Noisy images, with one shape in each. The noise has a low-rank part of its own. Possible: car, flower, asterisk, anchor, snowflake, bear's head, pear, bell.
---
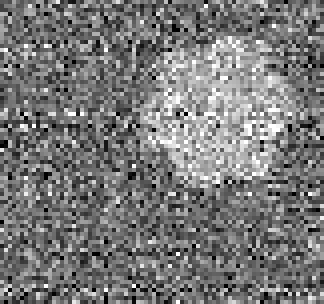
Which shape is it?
flower
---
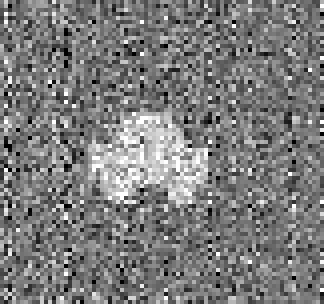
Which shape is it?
car
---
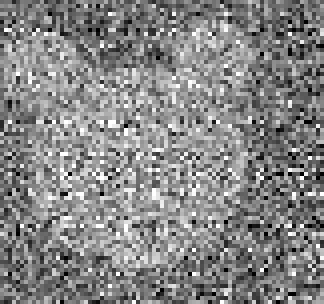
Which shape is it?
bear's head
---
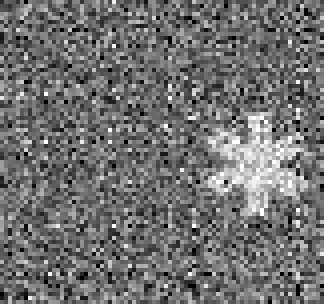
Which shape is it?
asterisk
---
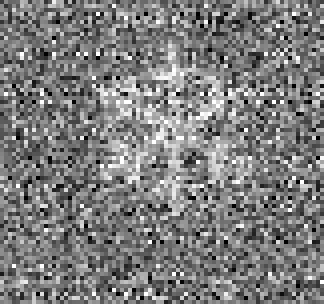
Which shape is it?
snowflake
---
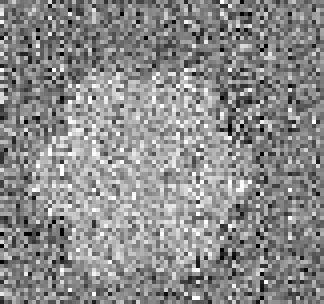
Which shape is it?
flower
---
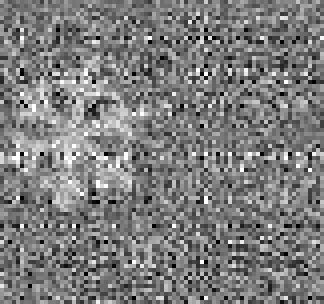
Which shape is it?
snowflake
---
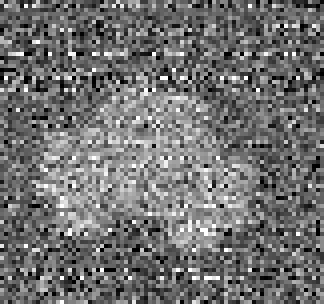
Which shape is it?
car
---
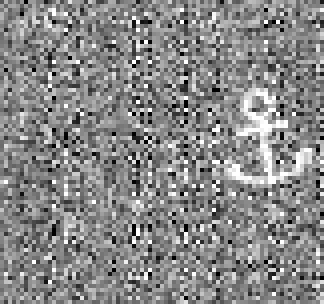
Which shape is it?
anchor
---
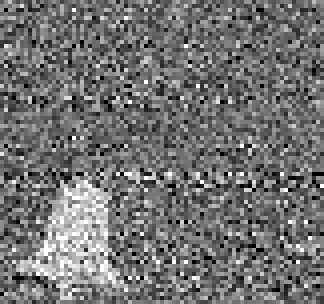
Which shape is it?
bell
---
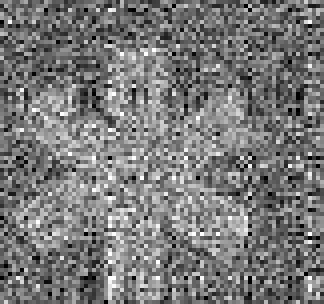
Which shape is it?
asterisk
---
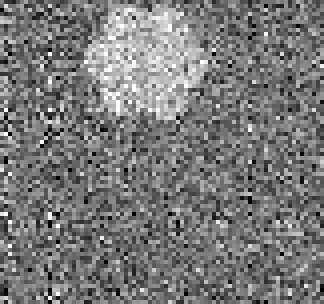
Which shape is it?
flower
